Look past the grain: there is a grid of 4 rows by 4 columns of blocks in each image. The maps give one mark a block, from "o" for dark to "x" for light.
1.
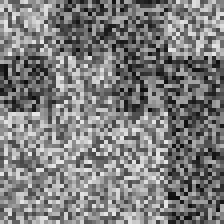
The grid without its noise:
xoox
oxoo
xxxo
xxxo
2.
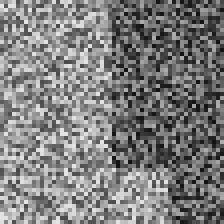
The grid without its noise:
xxoo
xxoo
xxoo
xxxo
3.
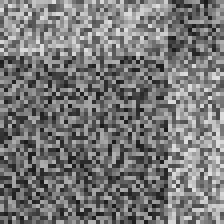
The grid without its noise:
xxxo
ooox
ooox
ooox
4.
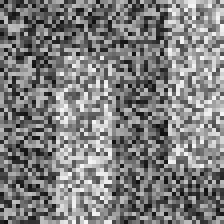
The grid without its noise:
ooox
oxox
oxox
oxoo
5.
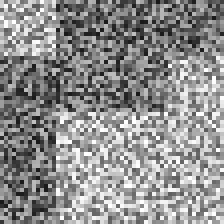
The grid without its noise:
xooo
ooox
oxxx
oxxx
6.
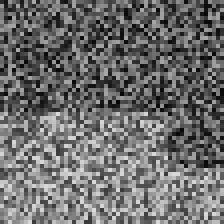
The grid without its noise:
oooo
oooo
xxxo
xxxx
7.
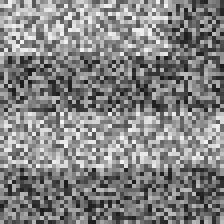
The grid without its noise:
xxxo
oooo
xxxx
oooo
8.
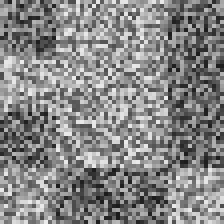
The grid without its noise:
oxxo
xxxo
oxxo
xoox
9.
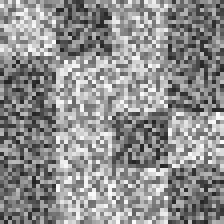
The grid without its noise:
xoxo
oxxo
oxox
oxxo
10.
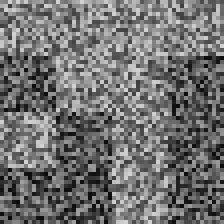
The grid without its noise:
xxxx
oxxo
xoxo
ooxo
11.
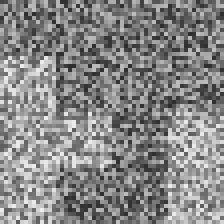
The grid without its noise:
oooo
xooo
xxox
xoox
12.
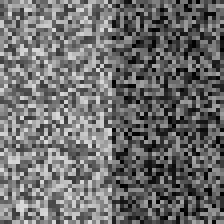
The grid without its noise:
xxoo
xxoo
xxoo
xxoo
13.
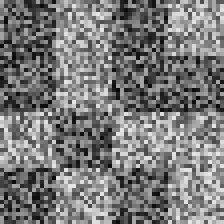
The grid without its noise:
oxox
oxoo
xoxx
oxox
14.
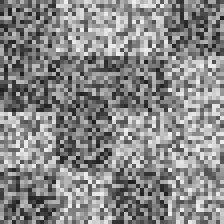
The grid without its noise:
oxxo
ooox
xoxx
oxox
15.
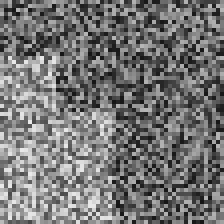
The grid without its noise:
oooo
xooo
xxoo
xxoo
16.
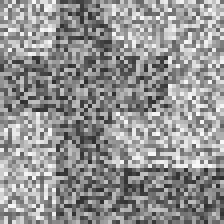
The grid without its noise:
xoxx
ooox
xoxx
xooo
